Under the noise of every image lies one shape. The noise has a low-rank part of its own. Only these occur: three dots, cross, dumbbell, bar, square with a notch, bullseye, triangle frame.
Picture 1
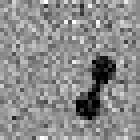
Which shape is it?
dumbbell
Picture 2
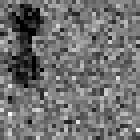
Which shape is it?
dumbbell
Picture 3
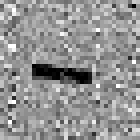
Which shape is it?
bar
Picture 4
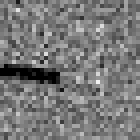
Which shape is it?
bar
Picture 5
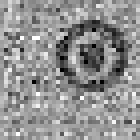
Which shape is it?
bullseye
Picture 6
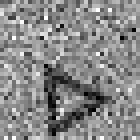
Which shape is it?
triangle frame
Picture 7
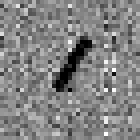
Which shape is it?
bar
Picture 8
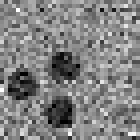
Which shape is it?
three dots
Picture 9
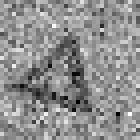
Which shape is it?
triangle frame
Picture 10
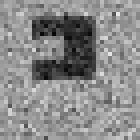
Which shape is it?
square with a notch
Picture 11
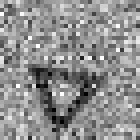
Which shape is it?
triangle frame
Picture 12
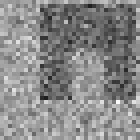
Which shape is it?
square with a notch
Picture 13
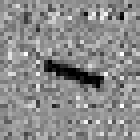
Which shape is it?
bar
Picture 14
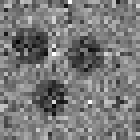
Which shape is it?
three dots
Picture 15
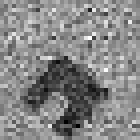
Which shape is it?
square with a notch
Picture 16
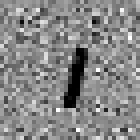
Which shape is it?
bar
